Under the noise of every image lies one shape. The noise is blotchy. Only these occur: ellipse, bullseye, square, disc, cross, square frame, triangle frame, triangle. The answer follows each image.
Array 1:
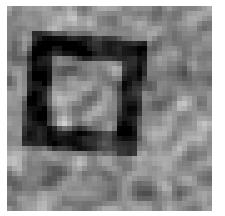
square frame
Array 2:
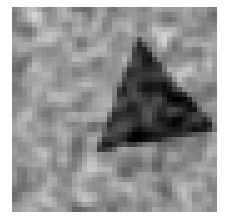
triangle
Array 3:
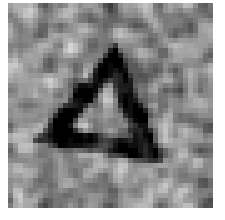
triangle frame
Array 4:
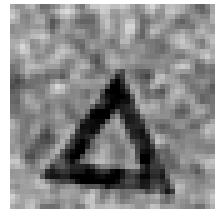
triangle frame
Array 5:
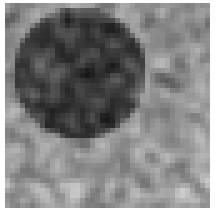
disc
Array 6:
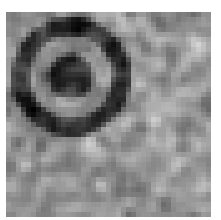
bullseye
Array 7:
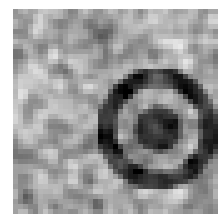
bullseye
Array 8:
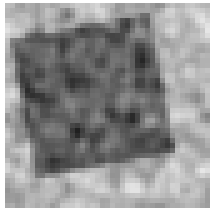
square
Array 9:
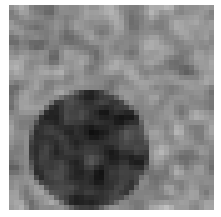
disc
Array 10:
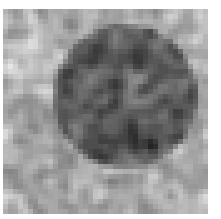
disc
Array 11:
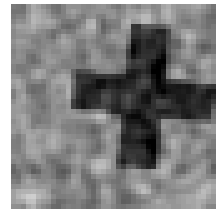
cross
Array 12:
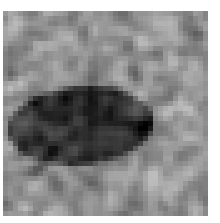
ellipse
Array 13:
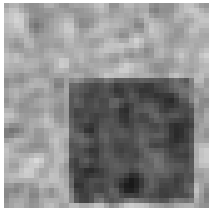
square
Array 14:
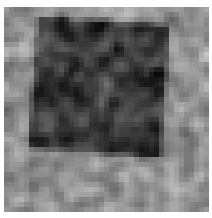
square
